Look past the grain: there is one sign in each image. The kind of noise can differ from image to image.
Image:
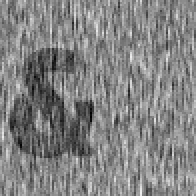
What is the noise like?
streaked along the columns
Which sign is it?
ampersand
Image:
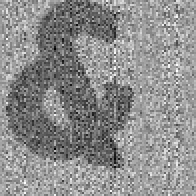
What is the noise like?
columns of uneven size
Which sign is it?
ampersand
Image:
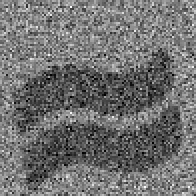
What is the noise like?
low rank plus noise
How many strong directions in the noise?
five to eight
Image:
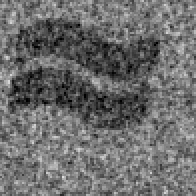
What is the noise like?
blotchy
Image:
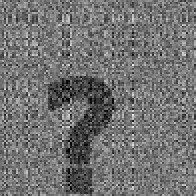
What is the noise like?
low rank plus noise
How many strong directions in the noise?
one
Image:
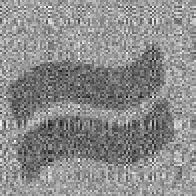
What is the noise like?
low rank plus noise
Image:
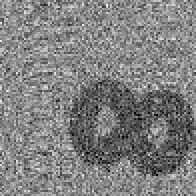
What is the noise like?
low rank plus noise
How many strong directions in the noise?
three or four
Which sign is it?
infinity sign
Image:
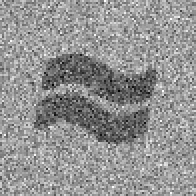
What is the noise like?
independent entries
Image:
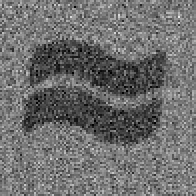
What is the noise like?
low rank plus noise
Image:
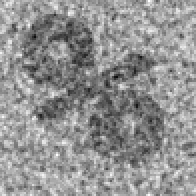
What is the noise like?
blotchy
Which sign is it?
percent sign
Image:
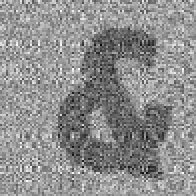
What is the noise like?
low rank plus noise
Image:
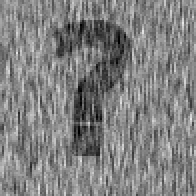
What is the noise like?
streaked along the columns
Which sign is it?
question mark
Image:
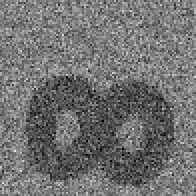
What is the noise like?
independent entries
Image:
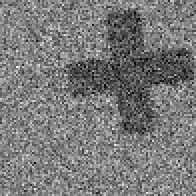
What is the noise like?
independent entries
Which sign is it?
plus sign
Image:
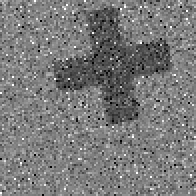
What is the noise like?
heavy tails
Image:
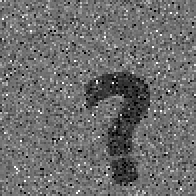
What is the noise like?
heavy tails
